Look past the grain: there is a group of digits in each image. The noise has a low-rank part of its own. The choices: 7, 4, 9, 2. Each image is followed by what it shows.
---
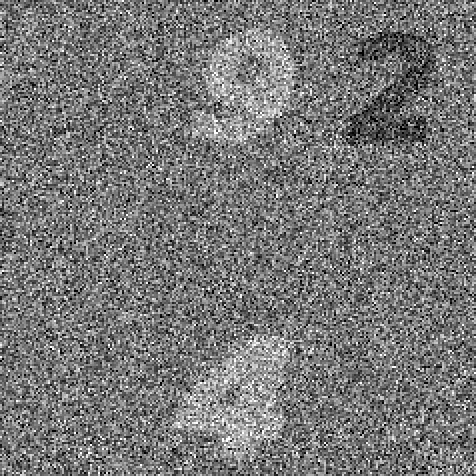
top middle: light 9; top right: dark 2; bottom middle: light 4
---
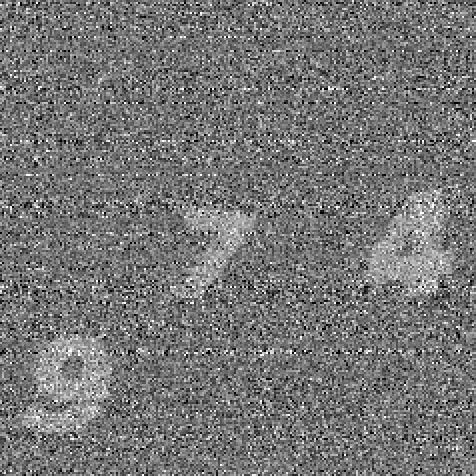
centre: light 7; middle right: light 4; bottom left: light 9
